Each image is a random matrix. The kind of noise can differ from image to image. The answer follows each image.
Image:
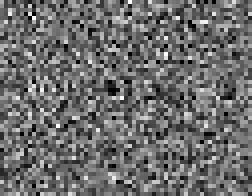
low rank plus noise
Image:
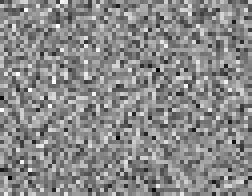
independent entries
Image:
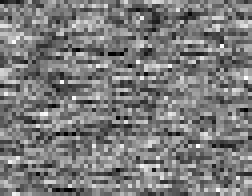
streaked along the rows
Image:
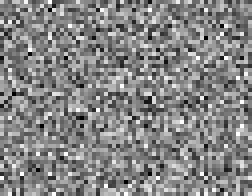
low rank plus noise
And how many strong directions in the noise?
two
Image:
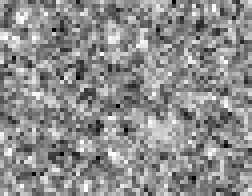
blotchy
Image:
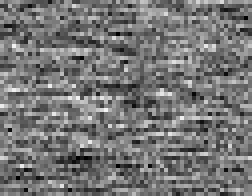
streaked along the rows
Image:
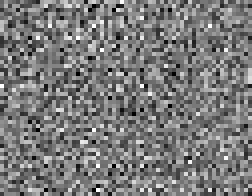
low rank plus noise
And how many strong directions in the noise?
three or four
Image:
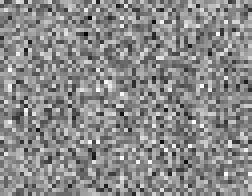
low rank plus noise
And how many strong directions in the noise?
two
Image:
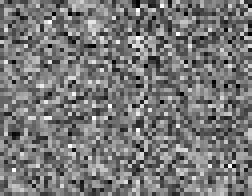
low rank plus noise
